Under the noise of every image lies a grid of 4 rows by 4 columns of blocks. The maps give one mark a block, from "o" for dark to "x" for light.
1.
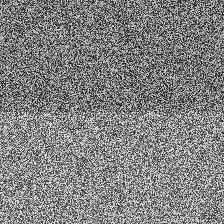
o o o o
o o o o
x x x x
x x x x
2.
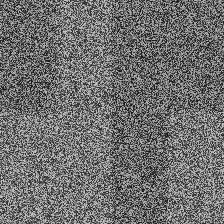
o x o o
o x o o
x x o x
x x o x
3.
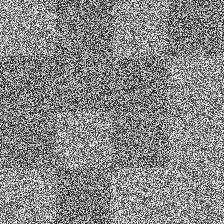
x o x o
o o o x
o x o x
x o x x
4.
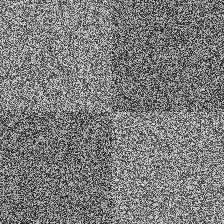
x x o o
x x o o
o o x x
o o x x
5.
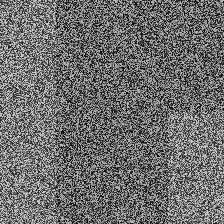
x o o o
x o o o
x o o x
x o o x
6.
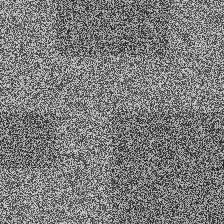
x o o x
x x x x
o x o o
x x o o
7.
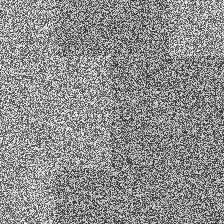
x o o x
x x o o
x x o o
x o o o
